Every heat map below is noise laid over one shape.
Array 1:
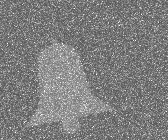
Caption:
light bell
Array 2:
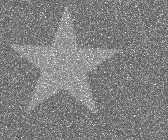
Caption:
light star
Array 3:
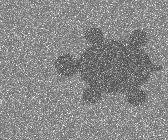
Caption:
dark turtle
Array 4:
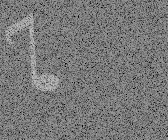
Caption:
light musical note
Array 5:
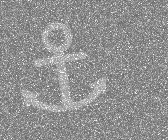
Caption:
light anchor
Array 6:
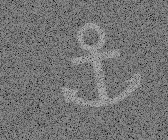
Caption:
light anchor
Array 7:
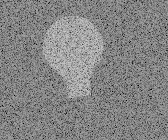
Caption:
light light bulb
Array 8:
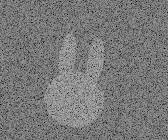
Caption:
light rabbit's head
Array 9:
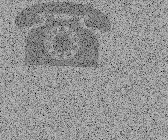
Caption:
dark telephone
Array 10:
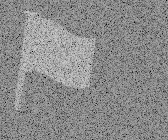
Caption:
light flag
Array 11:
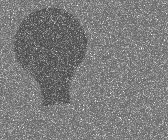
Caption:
dark light bulb
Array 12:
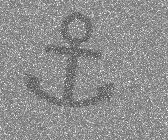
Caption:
dark anchor
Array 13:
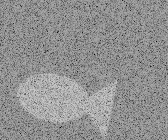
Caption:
light fish
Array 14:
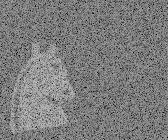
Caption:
light chess knight
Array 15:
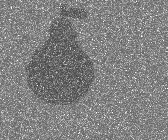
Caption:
dark pear
